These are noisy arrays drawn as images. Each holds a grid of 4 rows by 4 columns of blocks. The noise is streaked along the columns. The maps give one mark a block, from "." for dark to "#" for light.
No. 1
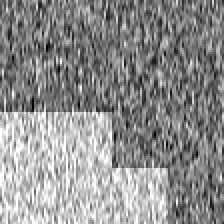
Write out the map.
. . . .
. . . .
# # . .
# # # .
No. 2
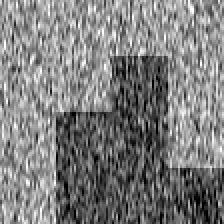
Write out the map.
# # # #
# # . #
# . . #
# . . .
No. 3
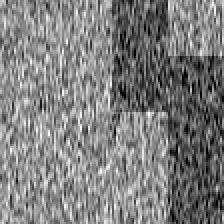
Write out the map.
# # . #
# # . .
# # # .
# # # .
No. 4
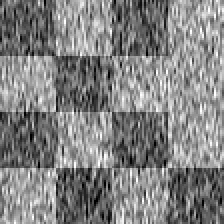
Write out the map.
. # . #
# . # #
. # . #
# . # .
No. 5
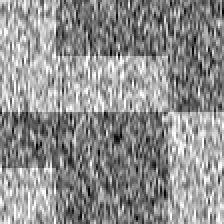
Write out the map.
# . . .
# # # .
. . . #
# . . #
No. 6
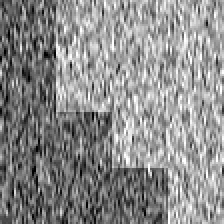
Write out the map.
. # # #
. # # #
. . # #
. . . #
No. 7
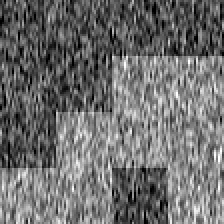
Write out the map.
. . . .
. . # #
. # # #
# # . #
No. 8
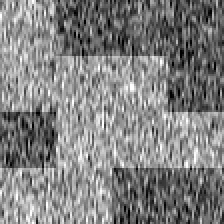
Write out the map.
# . . .
# # # .
. # # #
# # . .
